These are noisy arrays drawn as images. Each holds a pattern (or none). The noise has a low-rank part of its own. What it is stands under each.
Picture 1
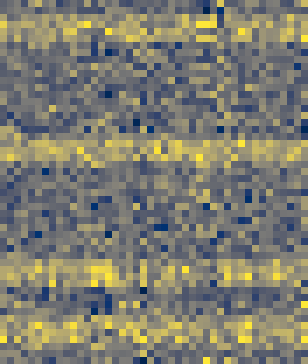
bands of rows
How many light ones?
4
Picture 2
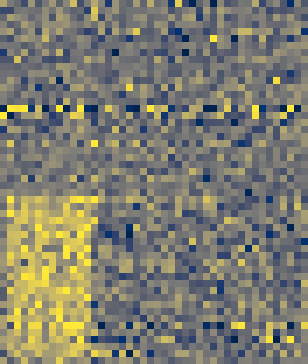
one block
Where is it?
bottom left
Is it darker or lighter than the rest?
lighter
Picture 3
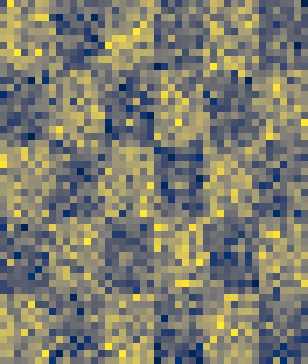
a checkerboard
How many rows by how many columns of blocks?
5 by 6
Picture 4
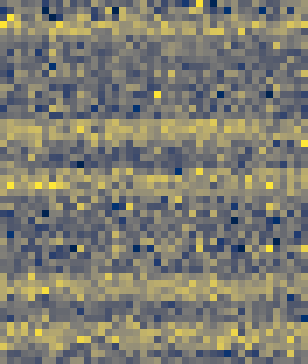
bands of rows
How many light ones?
5
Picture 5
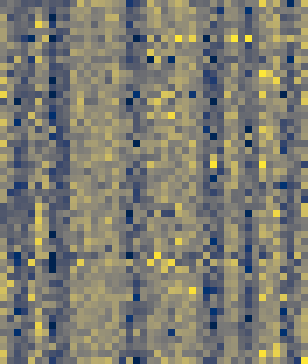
bands of columns
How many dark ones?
6
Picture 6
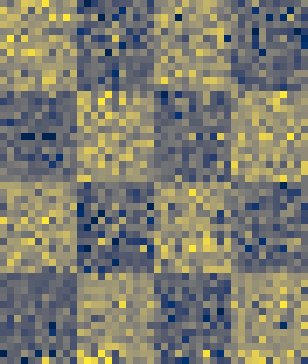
a checkerboard
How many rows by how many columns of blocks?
4 by 4
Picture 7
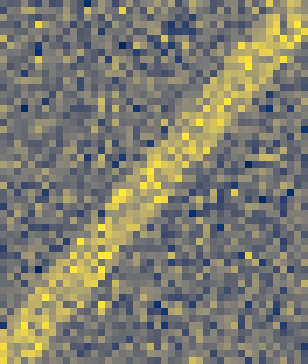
a diagonal band
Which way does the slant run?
bottom left to top right
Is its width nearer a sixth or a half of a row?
a sixth
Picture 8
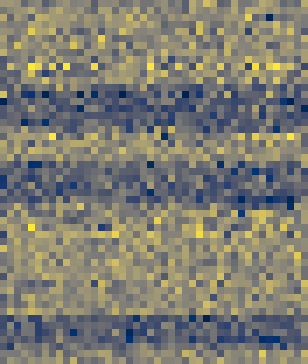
bands of rows
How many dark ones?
3
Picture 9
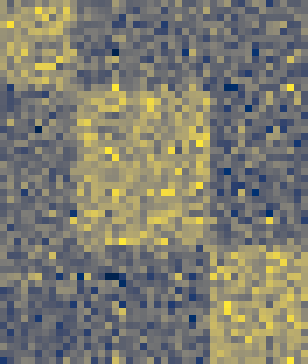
blocks along the diagonal
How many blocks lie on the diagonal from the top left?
3
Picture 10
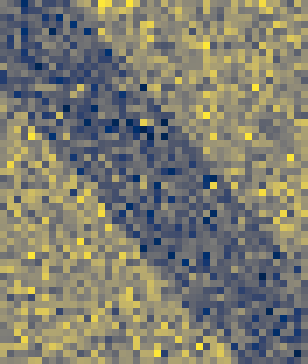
a diagonal band
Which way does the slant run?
top left to bottom right
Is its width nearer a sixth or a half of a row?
a half
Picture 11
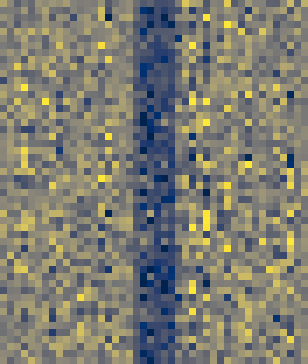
one band of columns
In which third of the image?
middle
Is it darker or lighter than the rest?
darker
